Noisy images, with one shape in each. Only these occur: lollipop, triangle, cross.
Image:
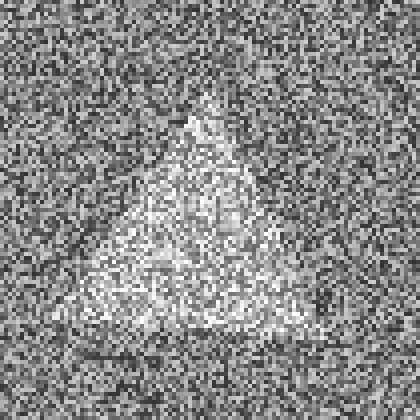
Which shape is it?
triangle
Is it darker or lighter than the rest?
lighter
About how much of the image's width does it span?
two thirds
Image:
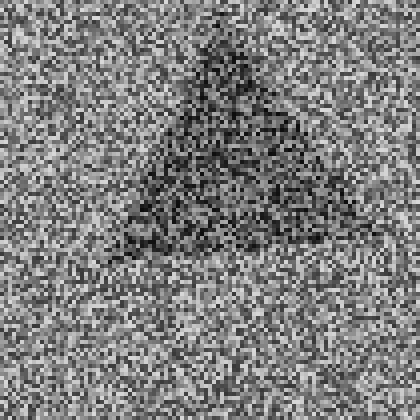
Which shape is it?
triangle
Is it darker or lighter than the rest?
darker
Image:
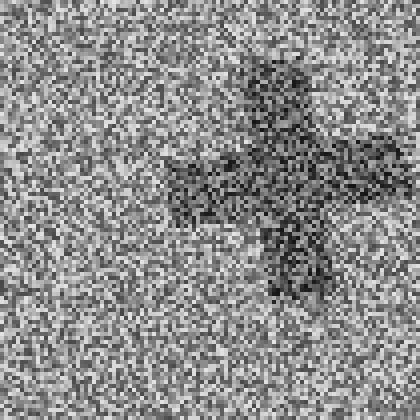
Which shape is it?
cross
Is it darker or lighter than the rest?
darker
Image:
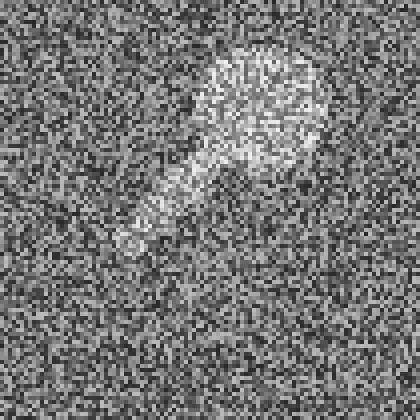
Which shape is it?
lollipop
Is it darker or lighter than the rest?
lighter
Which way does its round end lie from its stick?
up and right
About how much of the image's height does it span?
half
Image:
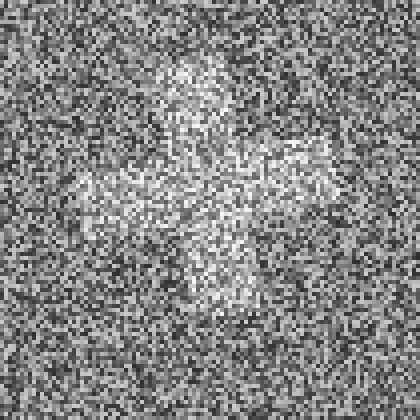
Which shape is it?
cross
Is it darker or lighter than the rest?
lighter
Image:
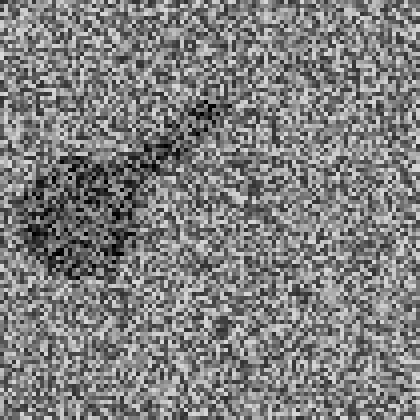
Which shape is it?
lollipop
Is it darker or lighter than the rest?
darker
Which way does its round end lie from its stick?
down and left
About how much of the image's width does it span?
half
